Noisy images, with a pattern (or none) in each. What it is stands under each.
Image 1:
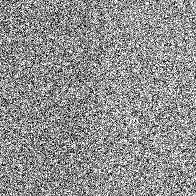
a sharp edge
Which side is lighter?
right
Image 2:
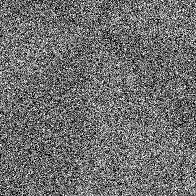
spokes from one point
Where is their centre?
top middle
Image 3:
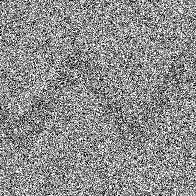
a wavy band
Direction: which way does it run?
left to right
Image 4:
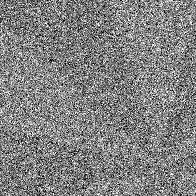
spokes from one point
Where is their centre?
bottom right
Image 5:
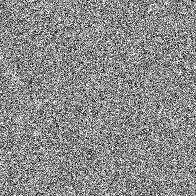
only noise
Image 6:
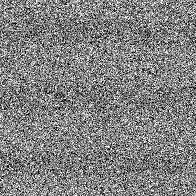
horizontal stripes
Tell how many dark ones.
3
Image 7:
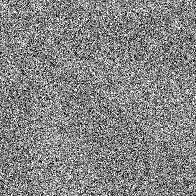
spokes from one point
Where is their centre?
top left
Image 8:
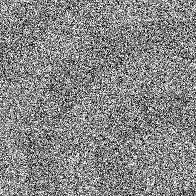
rings round one point
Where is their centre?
bottom right
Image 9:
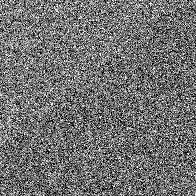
a sharp edge
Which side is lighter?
top left
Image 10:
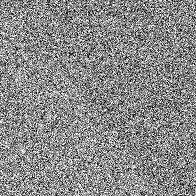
a sharp edge
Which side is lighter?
bottom left
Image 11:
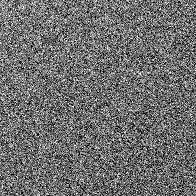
a smooth slope
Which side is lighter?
top left
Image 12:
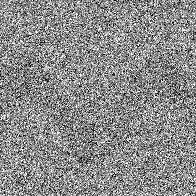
a wavy band
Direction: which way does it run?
left to right
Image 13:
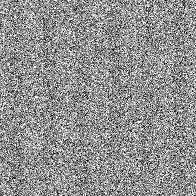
vertical stripes
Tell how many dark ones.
6
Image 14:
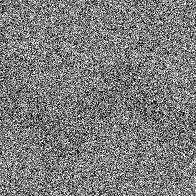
a wavy band
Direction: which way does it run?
left to right
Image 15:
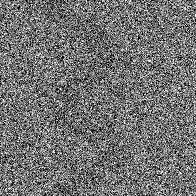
a wavy band
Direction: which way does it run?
top to bottom
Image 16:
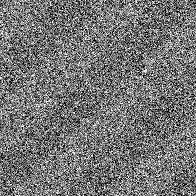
diagonal stripes
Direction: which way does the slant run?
bottom left to top right
